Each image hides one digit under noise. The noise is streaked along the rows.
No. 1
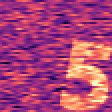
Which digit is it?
5
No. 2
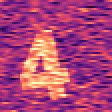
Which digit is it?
4
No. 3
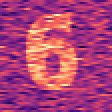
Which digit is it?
6
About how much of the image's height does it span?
two thirds
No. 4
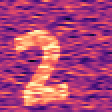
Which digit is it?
2
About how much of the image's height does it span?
two thirds
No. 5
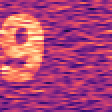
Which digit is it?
9
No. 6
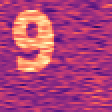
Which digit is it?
9
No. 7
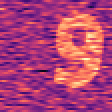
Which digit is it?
9
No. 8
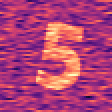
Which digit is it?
5
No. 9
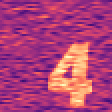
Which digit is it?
4
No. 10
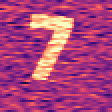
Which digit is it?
7
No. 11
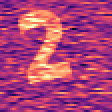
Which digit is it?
2
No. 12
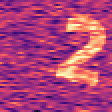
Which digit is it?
2
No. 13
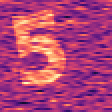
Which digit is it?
5
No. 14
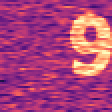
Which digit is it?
9
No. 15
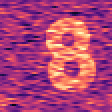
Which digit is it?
8
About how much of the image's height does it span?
two thirds
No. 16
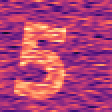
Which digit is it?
5
